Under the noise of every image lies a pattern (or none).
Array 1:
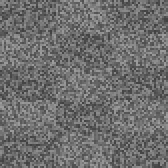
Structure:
a checkerboard
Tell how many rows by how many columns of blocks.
5 by 3
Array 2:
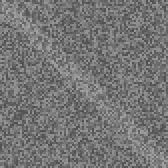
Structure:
a diagonal band
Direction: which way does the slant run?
top left to bottom right
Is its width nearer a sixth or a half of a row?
a sixth
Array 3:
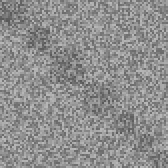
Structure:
blocks along the diagonal
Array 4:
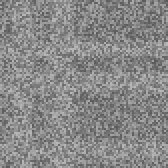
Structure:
bands of rows crossing bands of columns
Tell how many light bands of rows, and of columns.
3 and 2
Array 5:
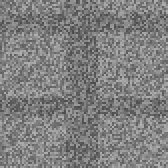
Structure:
bands of rows crossing bands of columns
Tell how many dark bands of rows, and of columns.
2 and 1
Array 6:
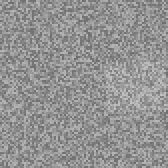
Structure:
one block
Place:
middle right
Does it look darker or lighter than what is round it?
lighter
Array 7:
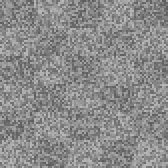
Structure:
a checkerboard
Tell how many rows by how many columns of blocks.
6 by 5
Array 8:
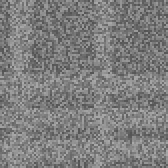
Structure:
bands of rows crossing bands of columns
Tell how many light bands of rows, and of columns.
3 and 2
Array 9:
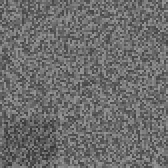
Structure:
one block
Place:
bottom left
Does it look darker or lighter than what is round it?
darker
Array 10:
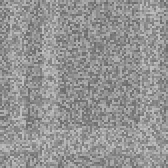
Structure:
bands of rows crossing bands of columns
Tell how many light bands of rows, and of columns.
1 and 3
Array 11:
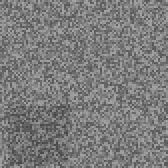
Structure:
one block
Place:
bottom left
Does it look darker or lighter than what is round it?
darker
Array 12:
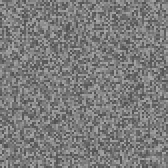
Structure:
only noise
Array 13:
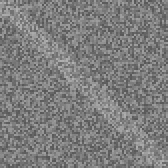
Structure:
a diagonal band
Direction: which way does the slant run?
top left to bottom right
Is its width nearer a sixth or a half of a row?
a sixth
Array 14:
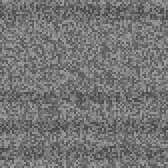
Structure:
bands of rows
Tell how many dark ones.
4
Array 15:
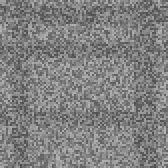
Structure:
bands of rows crossing bands of columns
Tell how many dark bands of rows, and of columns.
3 and 2
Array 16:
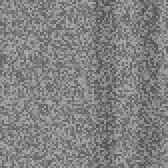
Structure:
bands of columns
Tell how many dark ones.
2
